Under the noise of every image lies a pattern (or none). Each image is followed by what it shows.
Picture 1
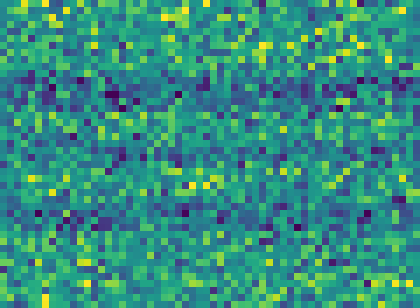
bands of rows
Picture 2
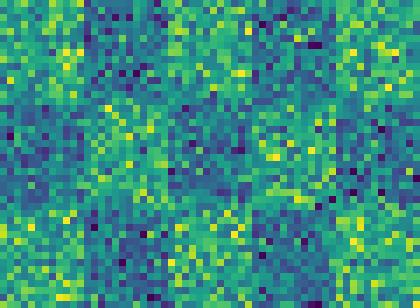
a checkerboard
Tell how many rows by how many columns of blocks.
3 by 5
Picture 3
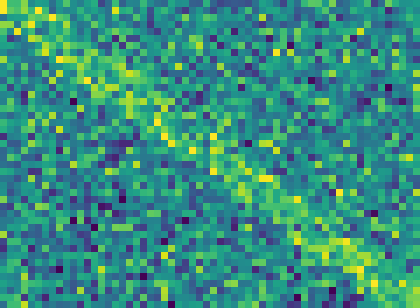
a diagonal band
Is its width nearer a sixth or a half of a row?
a sixth
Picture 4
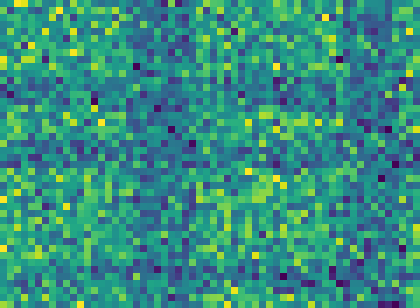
bands of rows crossing bands of columns
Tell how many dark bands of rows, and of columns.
3 and 2
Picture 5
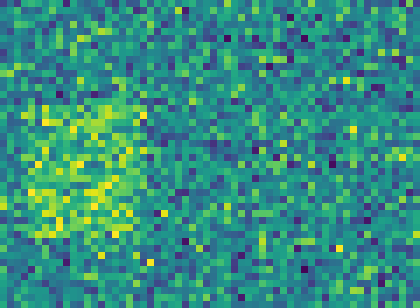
one block
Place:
middle left
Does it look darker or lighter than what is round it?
lighter
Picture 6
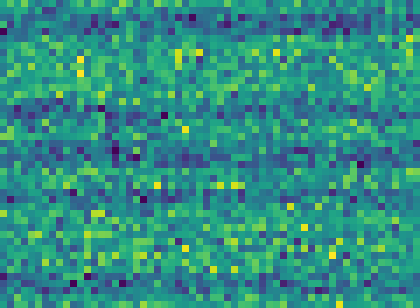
bands of rows
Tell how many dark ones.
5
